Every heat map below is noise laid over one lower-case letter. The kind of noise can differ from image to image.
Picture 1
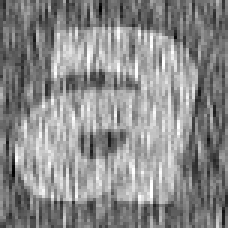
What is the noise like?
streaked along the columns
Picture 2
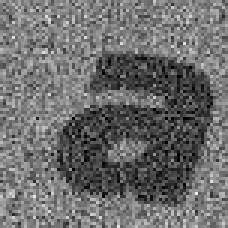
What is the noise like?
low rank plus noise
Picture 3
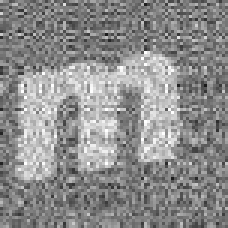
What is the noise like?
low rank plus noise
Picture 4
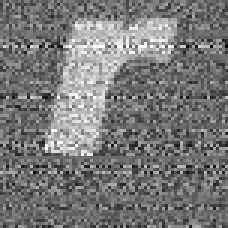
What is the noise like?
rows of uneven size
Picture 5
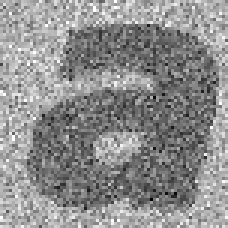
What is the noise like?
independent entries
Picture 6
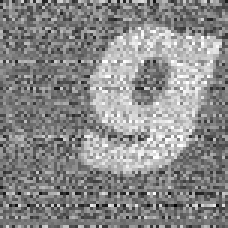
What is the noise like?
rows of uneven size
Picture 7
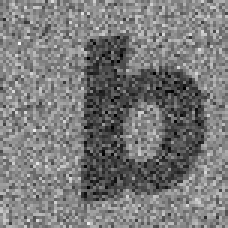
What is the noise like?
independent entries
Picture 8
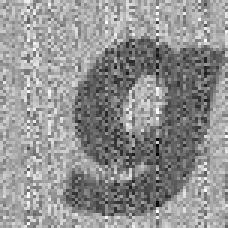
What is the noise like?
columns of uneven size
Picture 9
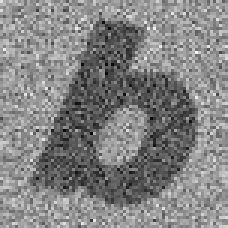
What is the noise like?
low rank plus noise
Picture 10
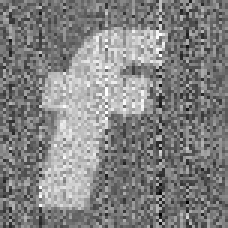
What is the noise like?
columns of uneven size
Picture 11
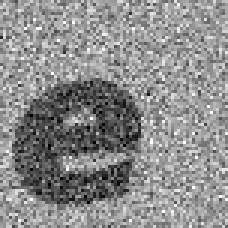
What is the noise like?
independent entries
